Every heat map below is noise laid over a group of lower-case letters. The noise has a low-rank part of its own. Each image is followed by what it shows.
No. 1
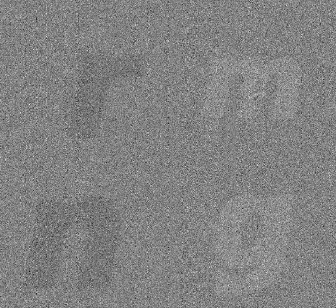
top left: dark r; top right: light m; bottom left: dark n; bottom right: light g
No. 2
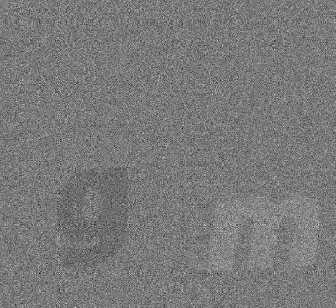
bottom left: dark g; bottom right: light m
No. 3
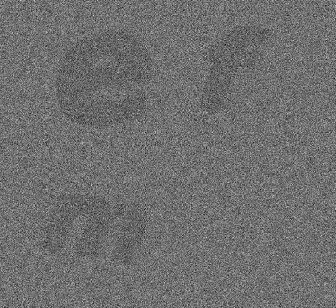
top left: dark e; top right: dark f; bottom left: dark m
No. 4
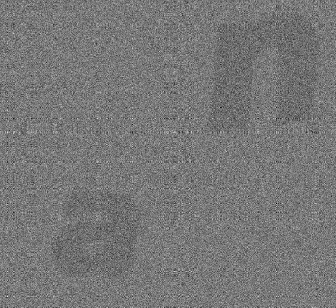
top right: dark n; bottom left: dark a
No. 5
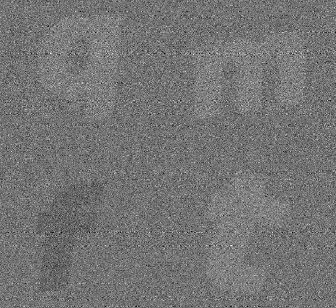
top left: light q; top right: light m; bottom left: dark f; bottom right: light t
